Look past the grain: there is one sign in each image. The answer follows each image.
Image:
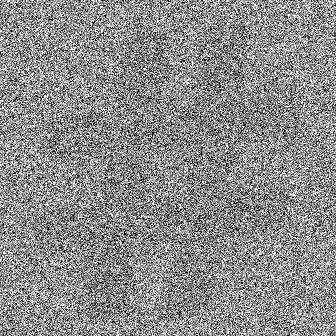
hash sign
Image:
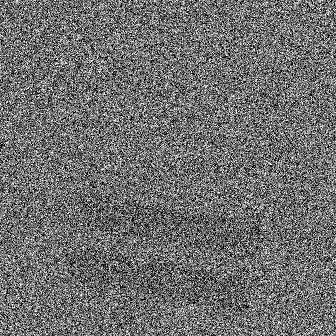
equals sign
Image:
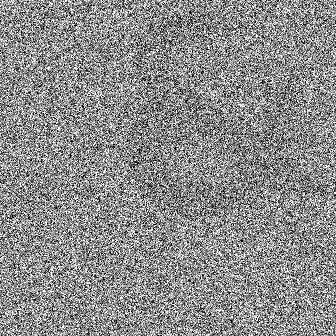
ampersand
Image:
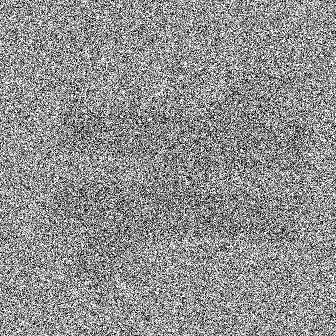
not-equal sign
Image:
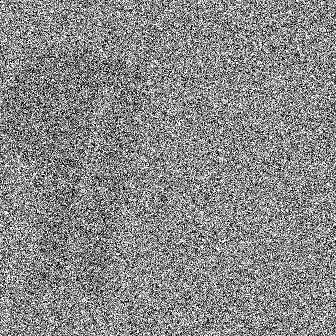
pilcrow
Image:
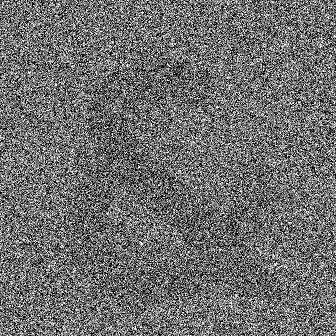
ampersand
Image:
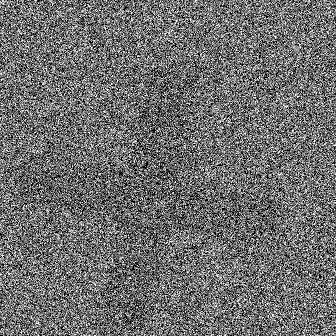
plus sign
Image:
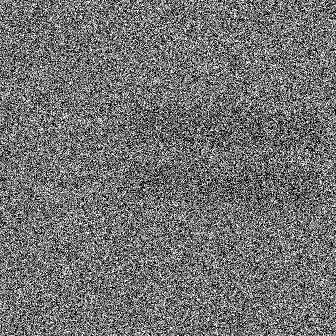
equals sign
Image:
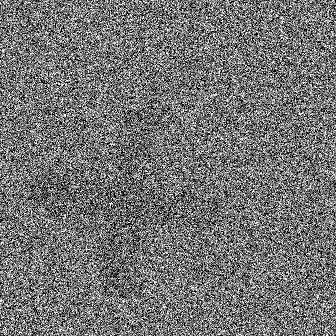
plus sign
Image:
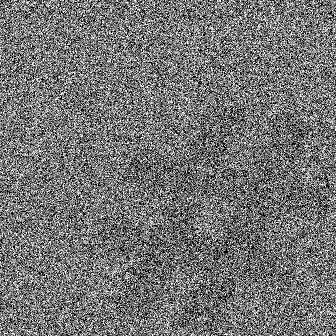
hash sign
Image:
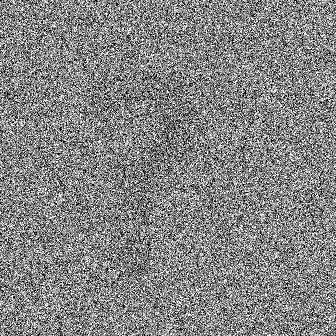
question mark
